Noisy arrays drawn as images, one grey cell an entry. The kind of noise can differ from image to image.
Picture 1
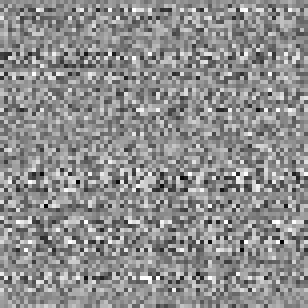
rows of uneven size
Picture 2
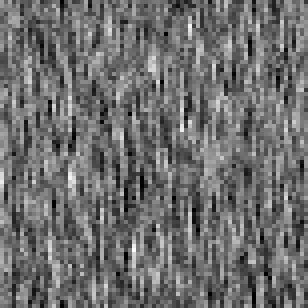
streaked along the columns
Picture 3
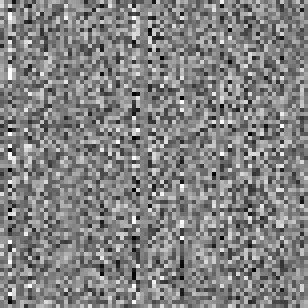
columns of uneven size
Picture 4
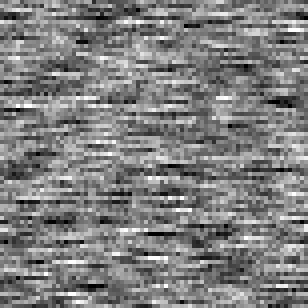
streaked along the rows
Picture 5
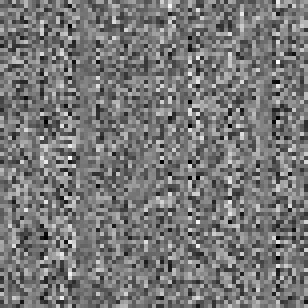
columns of uneven size
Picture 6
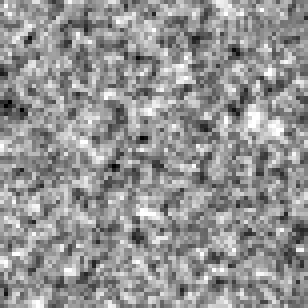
blotchy
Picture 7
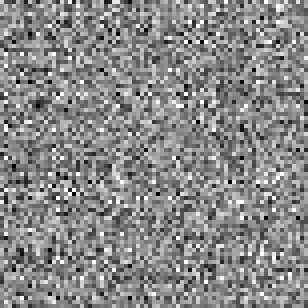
low rank plus noise
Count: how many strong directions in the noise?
five to eight
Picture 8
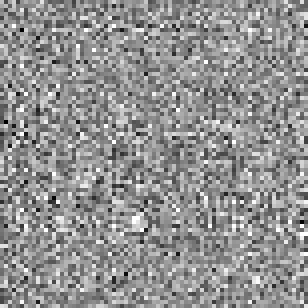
low rank plus noise
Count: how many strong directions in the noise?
five to eight
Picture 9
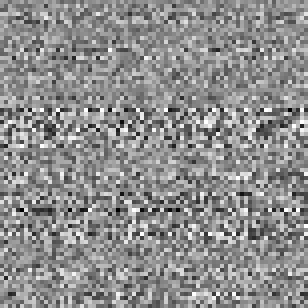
rows of uneven size
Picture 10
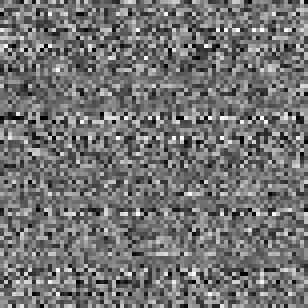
rows of uneven size
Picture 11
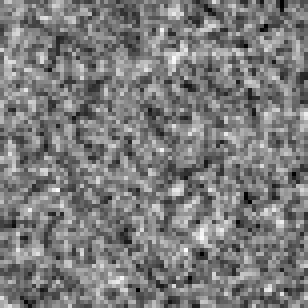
blotchy
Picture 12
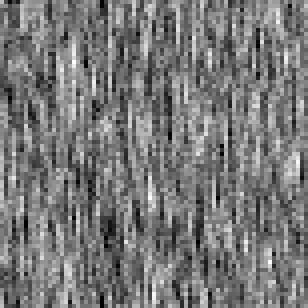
streaked along the columns
